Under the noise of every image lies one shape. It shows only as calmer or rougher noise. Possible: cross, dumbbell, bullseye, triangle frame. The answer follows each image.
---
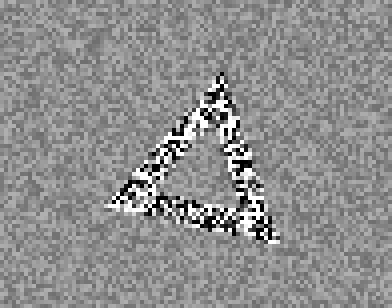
triangle frame
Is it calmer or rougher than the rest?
rougher
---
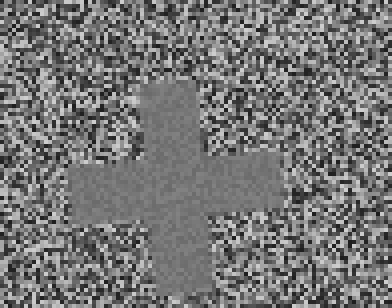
cross
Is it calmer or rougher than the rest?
calmer
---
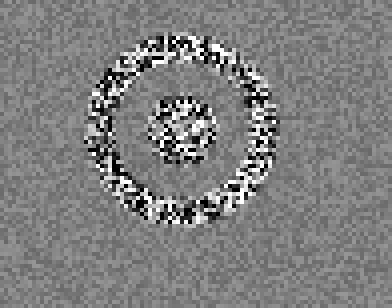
bullseye
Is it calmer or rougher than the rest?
rougher
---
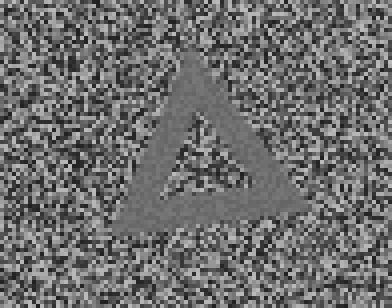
triangle frame
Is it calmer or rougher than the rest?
calmer
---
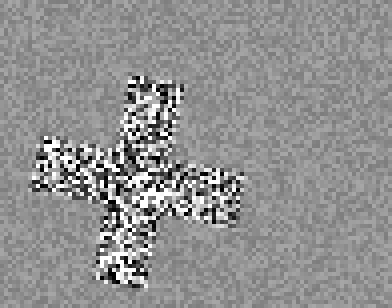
cross
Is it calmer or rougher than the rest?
rougher
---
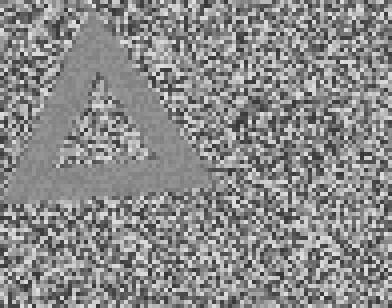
triangle frame
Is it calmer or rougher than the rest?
calmer
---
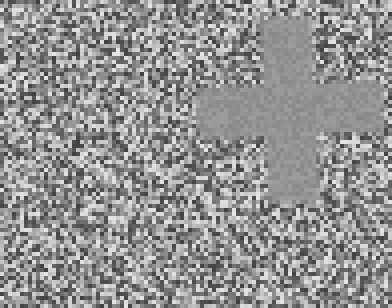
cross
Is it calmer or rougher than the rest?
calmer
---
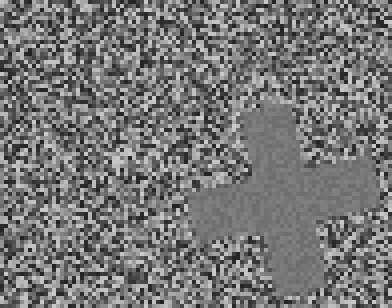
cross
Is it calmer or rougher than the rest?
calmer
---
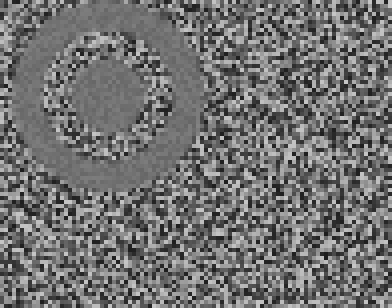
bullseye
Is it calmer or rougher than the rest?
calmer
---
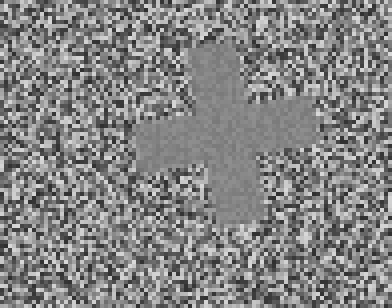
cross
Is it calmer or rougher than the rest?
calmer
